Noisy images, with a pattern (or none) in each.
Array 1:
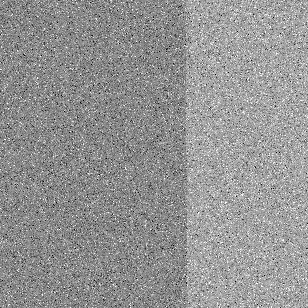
a sharp edge
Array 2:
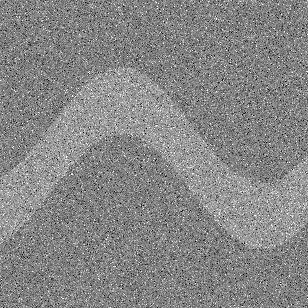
a wavy band
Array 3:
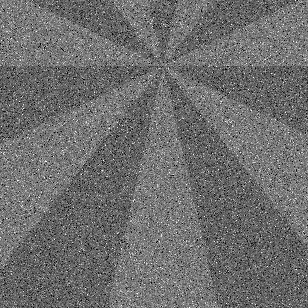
spokes from one point
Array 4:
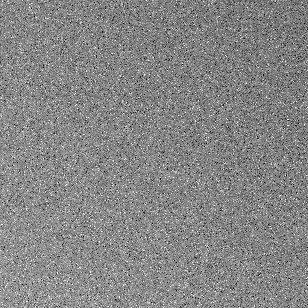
a smooth slope
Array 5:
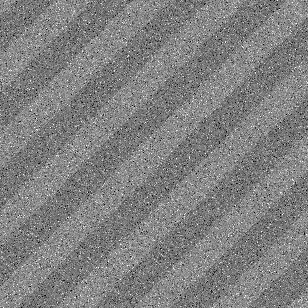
diagonal stripes
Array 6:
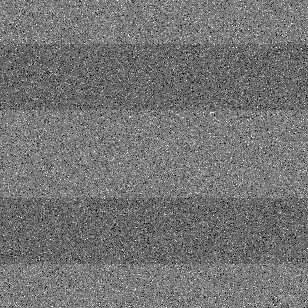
horizontal stripes
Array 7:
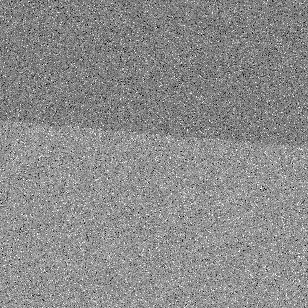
a sharp edge
